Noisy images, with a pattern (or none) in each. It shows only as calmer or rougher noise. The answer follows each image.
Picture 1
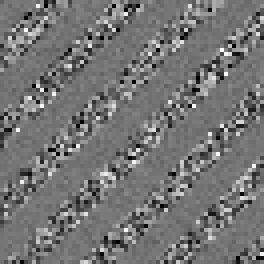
diagonal stripes
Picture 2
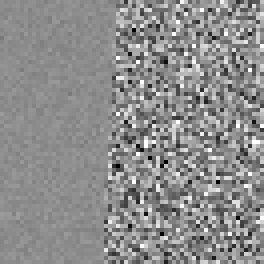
a sharp edge
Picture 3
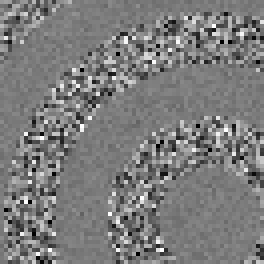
rings round one point
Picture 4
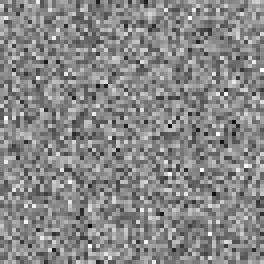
only noise
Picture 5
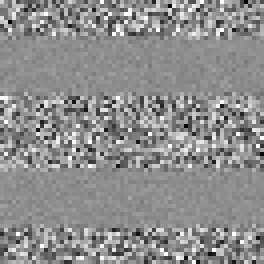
horizontal stripes
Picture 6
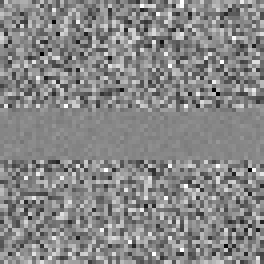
one horizontal stripe
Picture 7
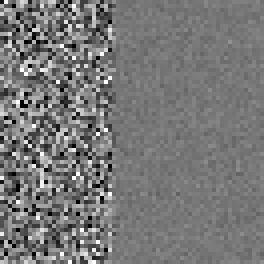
a sharp edge
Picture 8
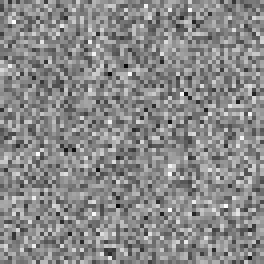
only noise
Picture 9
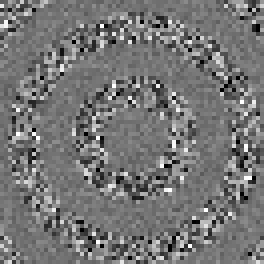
rings round one point
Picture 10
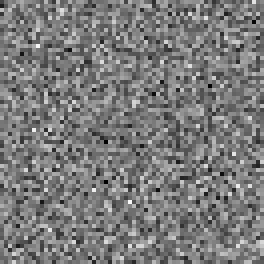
only noise
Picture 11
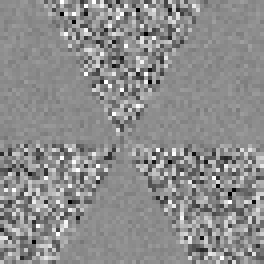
spokes from one point
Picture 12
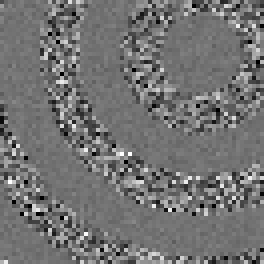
rings round one point
